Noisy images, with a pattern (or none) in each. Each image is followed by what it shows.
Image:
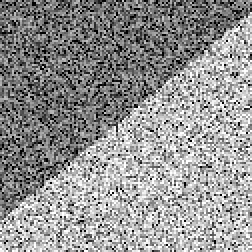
a sharp edge
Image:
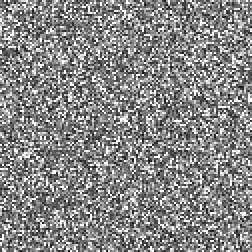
only noise
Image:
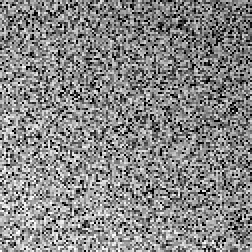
a smooth slope
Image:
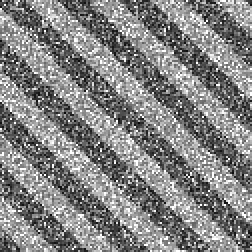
diagonal stripes
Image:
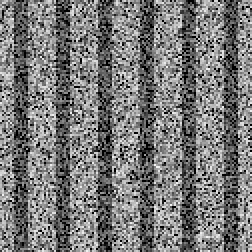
vertical stripes
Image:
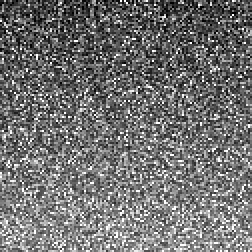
a smooth slope
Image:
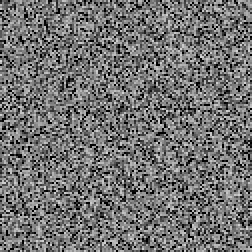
only noise
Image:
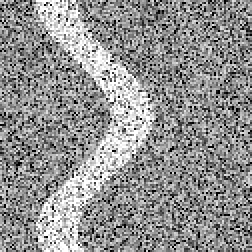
a wavy band
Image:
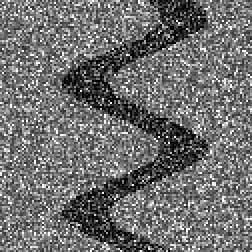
a wavy band
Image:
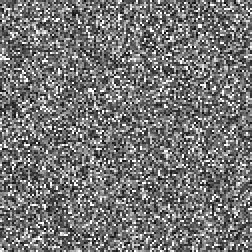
only noise
